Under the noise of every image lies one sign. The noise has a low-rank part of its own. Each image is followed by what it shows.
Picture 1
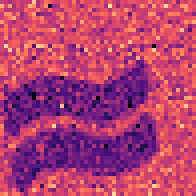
dark approximately sign
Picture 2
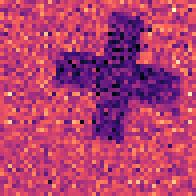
dark plus sign
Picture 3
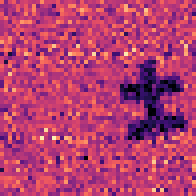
dark plus-minus sign, middle right
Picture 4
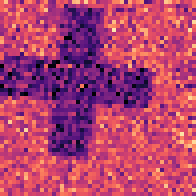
dark plus sign
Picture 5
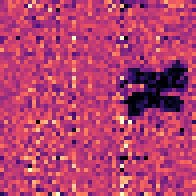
dark not-equal sign, middle right
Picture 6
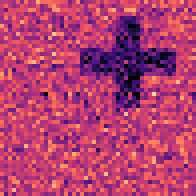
dark plus sign
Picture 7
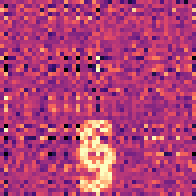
light section sign, bottom middle
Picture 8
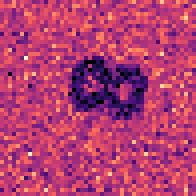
dark infinity sign, centre
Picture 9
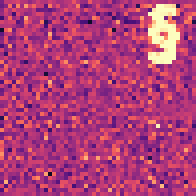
light section sign, top right
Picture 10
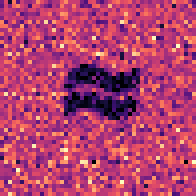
dark approximately sign, centre
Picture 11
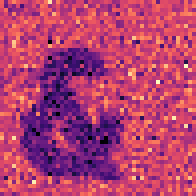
dark ampersand
